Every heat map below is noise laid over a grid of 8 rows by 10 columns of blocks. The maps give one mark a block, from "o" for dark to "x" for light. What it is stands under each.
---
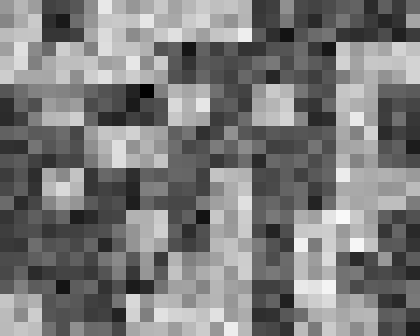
x o x x x x o o o o
x x x x o o o o x x
o x o o x o x o x o
o o x x o o o o x o
o x o o o x o o x x
o o o x o x o x x o
o o o o x x o x o o
x o o x x x o x x o
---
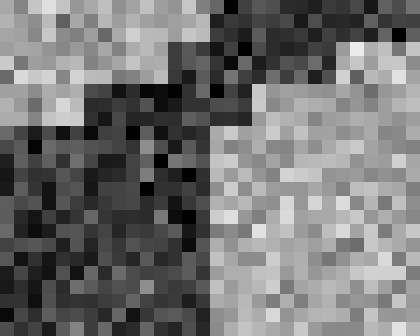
x x x x x o o o o o
x x x x o o o o x x
x x o o o o x x x x
o o o o o x x x x x
o o o o o x x x x x
o o o o o x x x x x
o o o o o x x x x x
o o o o o x x x x x
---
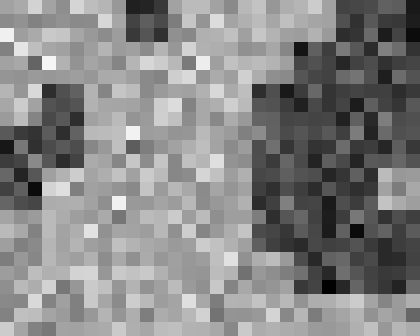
x x x o x x x x o o
x x x x x x x o o o
x o x x x x o o o o
o o x x x x o o o o
o x x x x x o o o x
x x x x x x o o o o
x x x x x x x o o o
x x x x x x x x x x
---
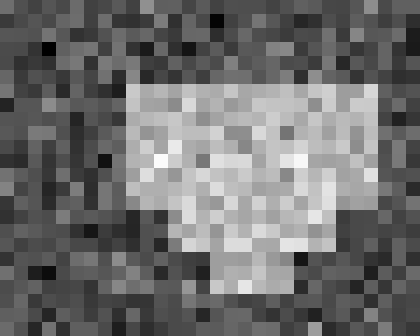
o o o o o o o o o o
o o o o o o o o o o
o o o x x x x x x o
o o o x x x x x x o
o o o x x x x x x o
o o o o x x x x o o
o o o o o x x o o o
o o o o o o o o o o
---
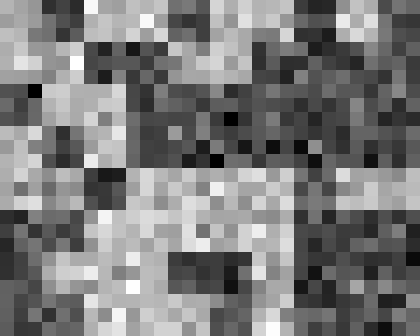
x o x x o x x o x o
x x o o x x o o o o
o x x o o o o o o o
x o x o o o o o o o
x x o x x x x o x x
o o x x x x x o o o
o x x x o o x o o o
o o x x x o x o o o
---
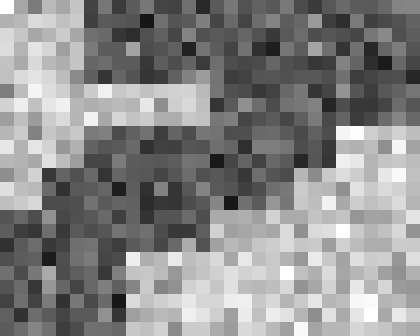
x x o o o o o o o o
x x o o o o o o o o
x x x x x o o o o o
x x o o o o o o x x
x o o o o o o x x x
o o o o o x x x x x
o o o x x x x x x x
o o o x x x x x x x
